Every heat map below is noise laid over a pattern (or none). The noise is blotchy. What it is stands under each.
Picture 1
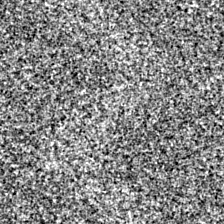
a wavy band
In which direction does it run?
top to bottom
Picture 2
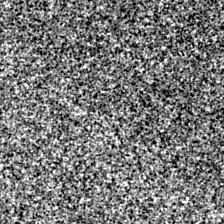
a sharp edge
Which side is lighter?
bottom left
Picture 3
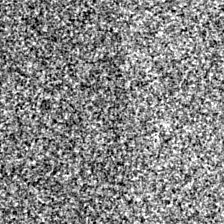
a sharp edge
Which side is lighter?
right
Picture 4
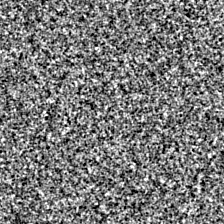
only noise
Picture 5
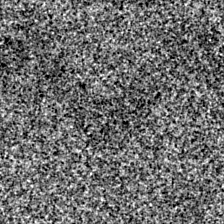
a wavy band
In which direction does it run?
left to right
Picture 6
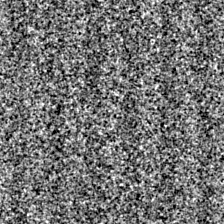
vertical stripes
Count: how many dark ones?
6
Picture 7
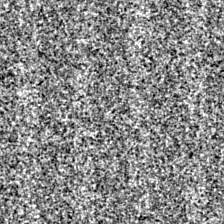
vertical stripes
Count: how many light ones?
4
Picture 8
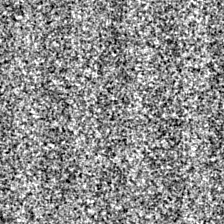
vertical stripes
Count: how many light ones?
4
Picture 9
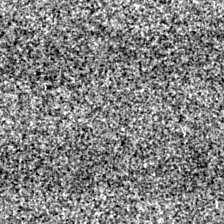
horizontal stripes
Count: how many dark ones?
2
